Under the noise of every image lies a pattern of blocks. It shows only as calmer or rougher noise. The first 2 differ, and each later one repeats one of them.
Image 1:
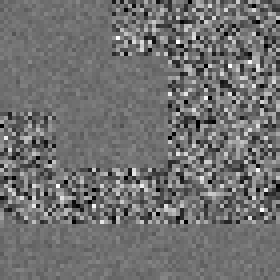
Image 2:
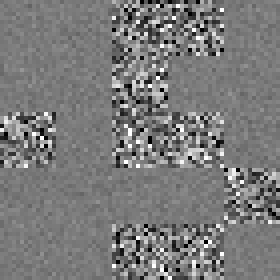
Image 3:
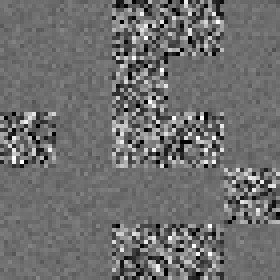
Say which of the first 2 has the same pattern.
2
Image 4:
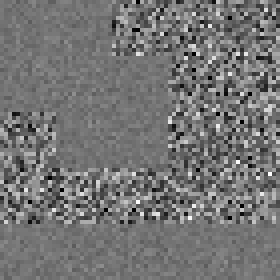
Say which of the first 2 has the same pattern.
1
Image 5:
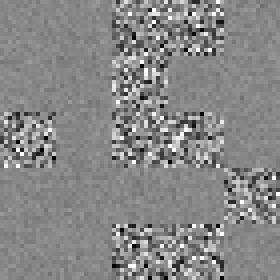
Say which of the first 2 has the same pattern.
2
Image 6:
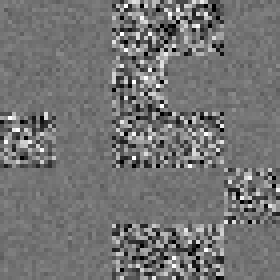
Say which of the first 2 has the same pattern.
2
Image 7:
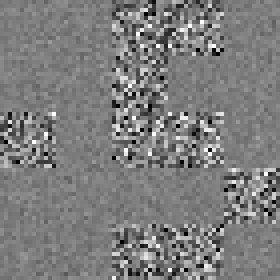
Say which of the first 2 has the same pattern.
2
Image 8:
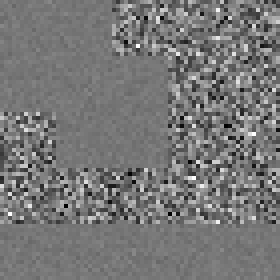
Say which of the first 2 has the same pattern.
1
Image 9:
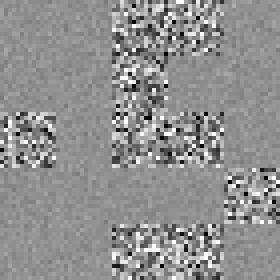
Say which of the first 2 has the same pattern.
2
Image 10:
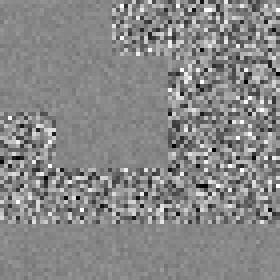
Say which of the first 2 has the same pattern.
1
